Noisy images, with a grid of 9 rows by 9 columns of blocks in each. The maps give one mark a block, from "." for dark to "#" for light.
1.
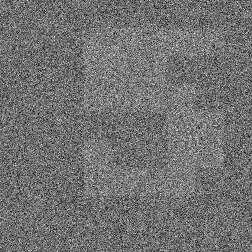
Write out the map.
.........
...#####.
...###...
...####..
......##.
...#..##.
...####..
.........
.........
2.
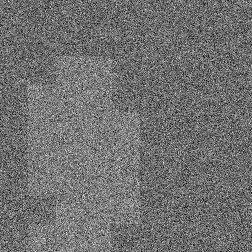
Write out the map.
.........
.........
..##.....
.###.....
.####....
.####....
.####....
..###....
.###.....
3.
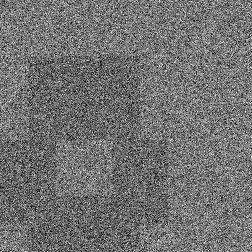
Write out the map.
#########
#########
#....####
#....####
#....####
..##..###
..##..###
......###
#....####
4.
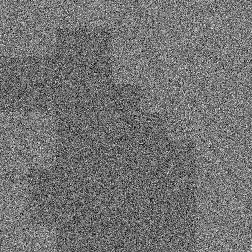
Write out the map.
#########
##..#####
....#####
.....####
##....###
##.....##
#......##
#......##
##.....##
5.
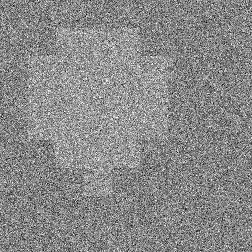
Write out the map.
.........
..###....
.#####...
.#####...
.#####...
..###....
...#.....
.........
.........
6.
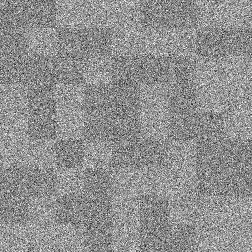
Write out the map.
..###..##
.#..###..
...#...##
#.#..#.##
#.#..#..#
##.#..#..
..#.###..
.#..#.###
###.#..##
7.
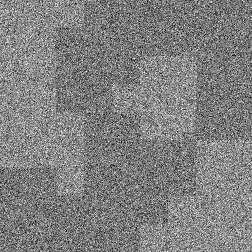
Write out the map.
###......
##.......
##...##..
##..###..
###..##..
###....##
..#....##
......###
.....####
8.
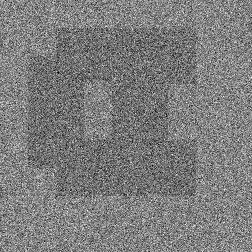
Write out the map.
#########
##.....##
#......##
#..#..###
#..#..###
#......##
##.....##
#########
#########
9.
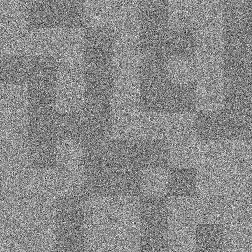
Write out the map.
#..##.##.
###.#..#.
..#.#.##.
#.#.#..#.
#...###..
#.#...###
###..#.##
##.##.###
##.##.#.#
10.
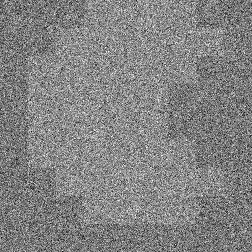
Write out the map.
...####..
..######.
.######..
.#####...
.#####...
.######..
..######.
...####..
.........
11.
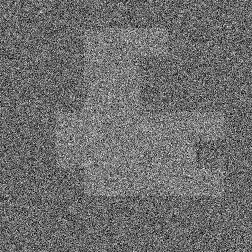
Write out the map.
.........
...###...
...##....
...##....
..######.
..#####..
...#####.
.........
.........
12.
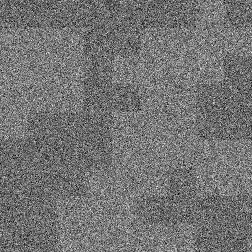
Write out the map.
.......#.
###..####
###.####.
###..##..
#...###..
....#####
...###.##
..###....
..#####..
